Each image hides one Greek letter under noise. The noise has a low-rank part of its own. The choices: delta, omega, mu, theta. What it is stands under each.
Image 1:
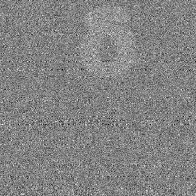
delta
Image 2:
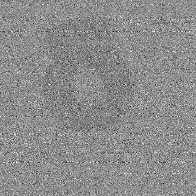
delta
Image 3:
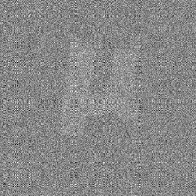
mu
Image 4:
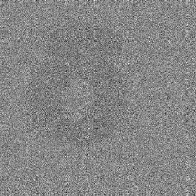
delta
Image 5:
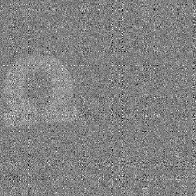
omega
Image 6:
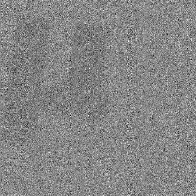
mu
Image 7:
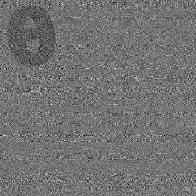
theta
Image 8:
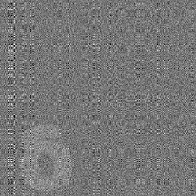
delta
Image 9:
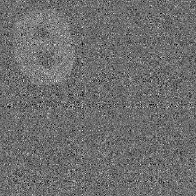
theta
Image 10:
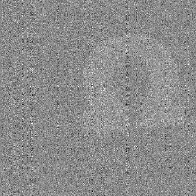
omega
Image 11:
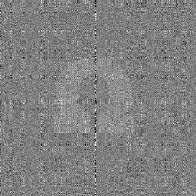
omega
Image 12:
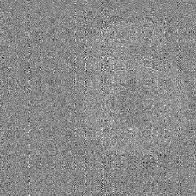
delta
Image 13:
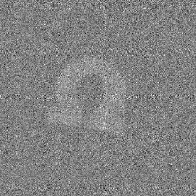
omega
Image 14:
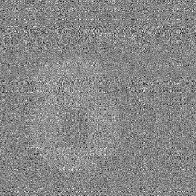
delta
